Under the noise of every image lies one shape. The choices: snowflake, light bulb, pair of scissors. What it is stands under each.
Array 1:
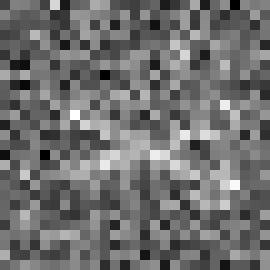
pair of scissors
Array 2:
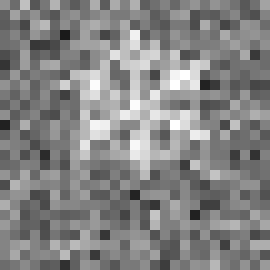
snowflake
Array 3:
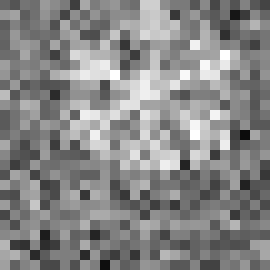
snowflake
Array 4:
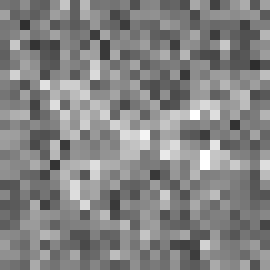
pair of scissors
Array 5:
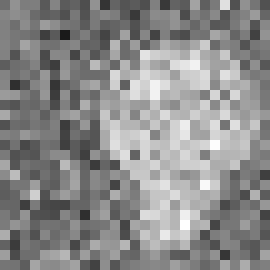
light bulb
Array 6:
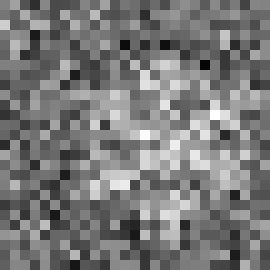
snowflake
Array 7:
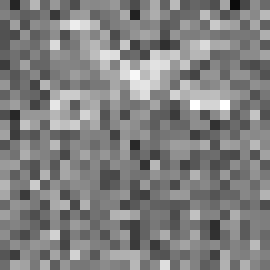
pair of scissors
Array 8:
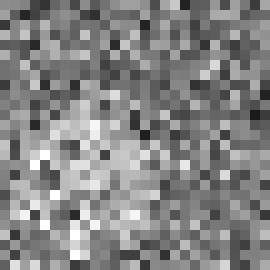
snowflake
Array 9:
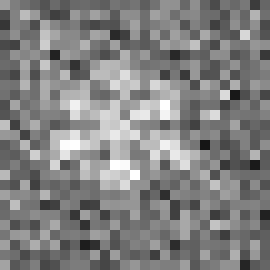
snowflake
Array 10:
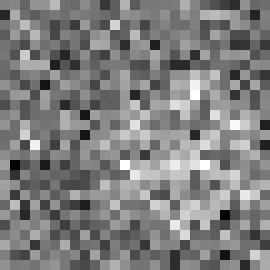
snowflake
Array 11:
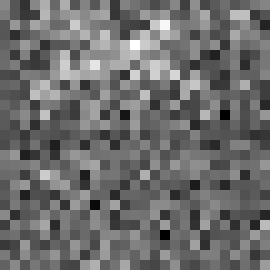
pair of scissors
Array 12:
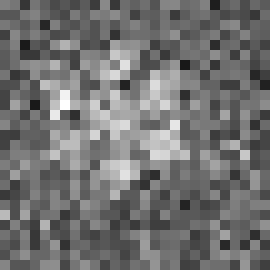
snowflake
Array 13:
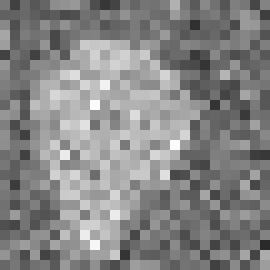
light bulb
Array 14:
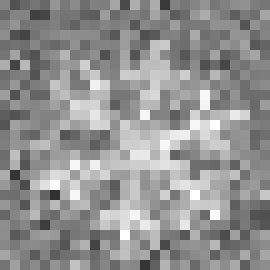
snowflake
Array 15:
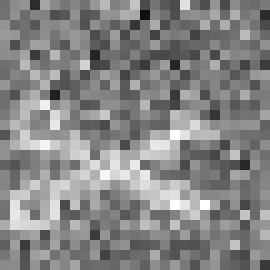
pair of scissors
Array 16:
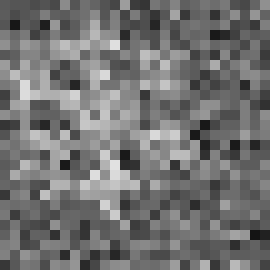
snowflake
